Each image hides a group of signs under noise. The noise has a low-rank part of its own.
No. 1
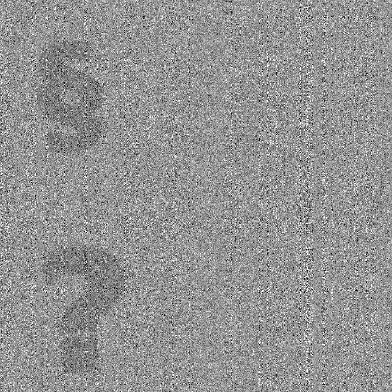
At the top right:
nothing
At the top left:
section sign
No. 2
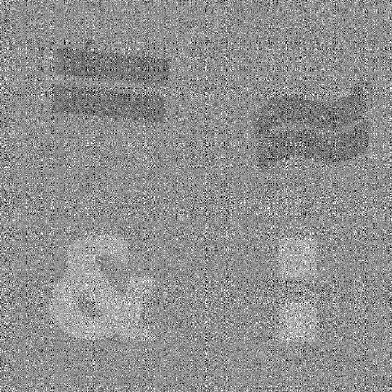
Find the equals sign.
top left
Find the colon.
bottom right
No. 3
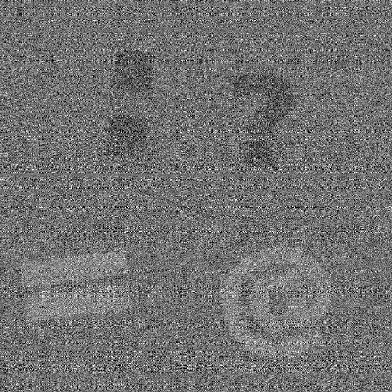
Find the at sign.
bottom right
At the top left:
colon
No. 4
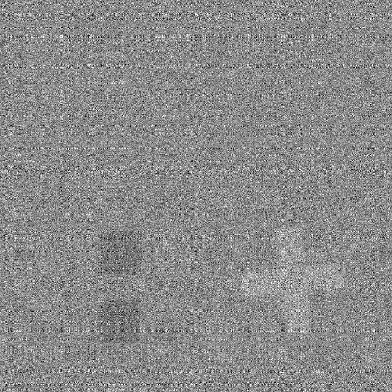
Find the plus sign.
bottom right
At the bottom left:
colon
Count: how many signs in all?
2
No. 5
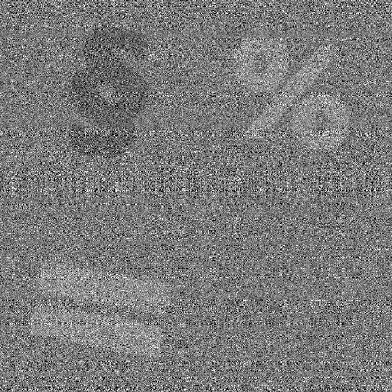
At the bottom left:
equals sign
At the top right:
percent sign
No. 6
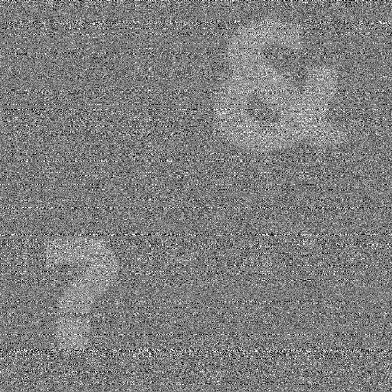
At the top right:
ampersand
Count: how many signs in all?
2
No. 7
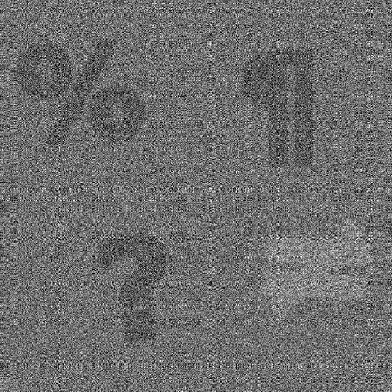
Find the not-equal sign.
bottom right
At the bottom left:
question mark
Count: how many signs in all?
4
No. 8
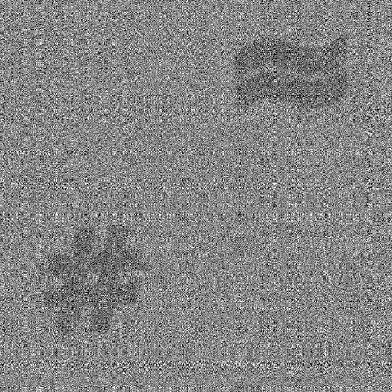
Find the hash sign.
bottom left
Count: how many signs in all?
2
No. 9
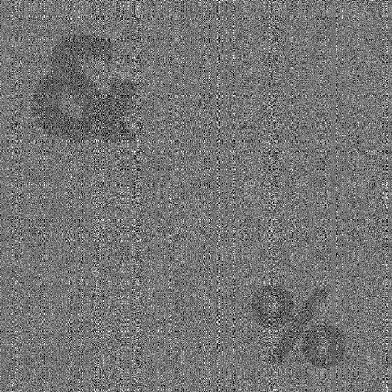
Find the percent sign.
bottom right
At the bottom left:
nothing
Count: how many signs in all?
2
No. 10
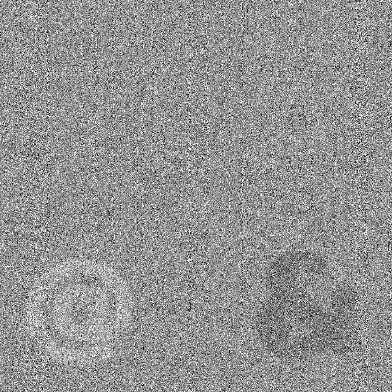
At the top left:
nothing
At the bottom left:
at sign
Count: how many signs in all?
2
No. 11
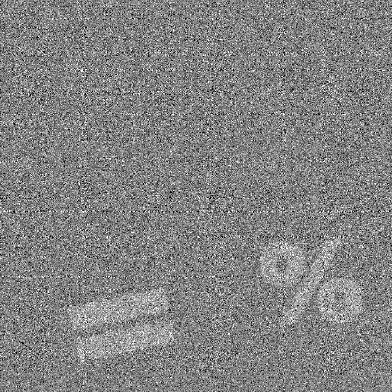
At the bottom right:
percent sign
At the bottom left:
equals sign
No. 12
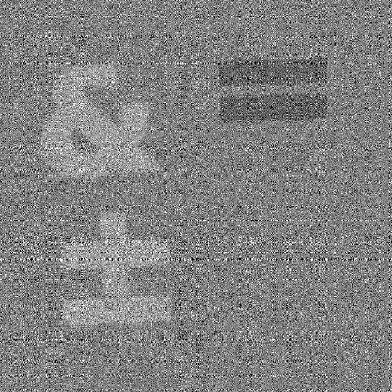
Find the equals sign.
top right
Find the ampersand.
top left
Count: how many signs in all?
3
